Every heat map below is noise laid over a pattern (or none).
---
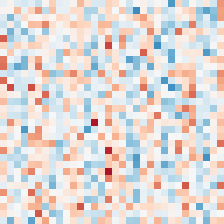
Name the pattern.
vertical stripes
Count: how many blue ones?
6
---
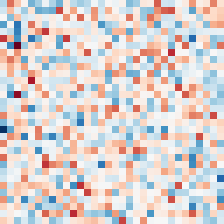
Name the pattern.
only noise
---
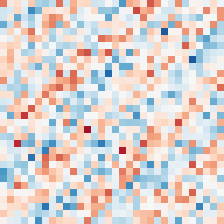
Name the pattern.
diagonal stripes
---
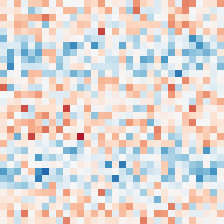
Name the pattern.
horizontal stripes
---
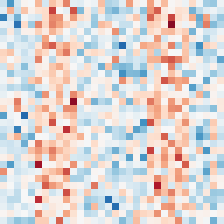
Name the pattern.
vertical stripes
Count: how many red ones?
2
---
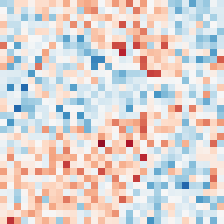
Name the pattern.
spokes from one point
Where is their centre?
middle right
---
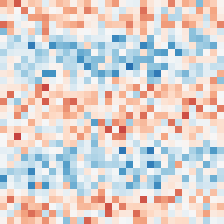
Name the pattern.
horizontal stripes
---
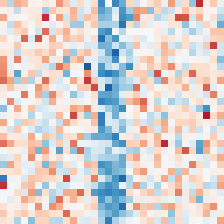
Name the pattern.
one vertical stripe
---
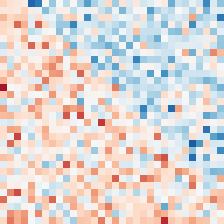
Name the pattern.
a sharp edge
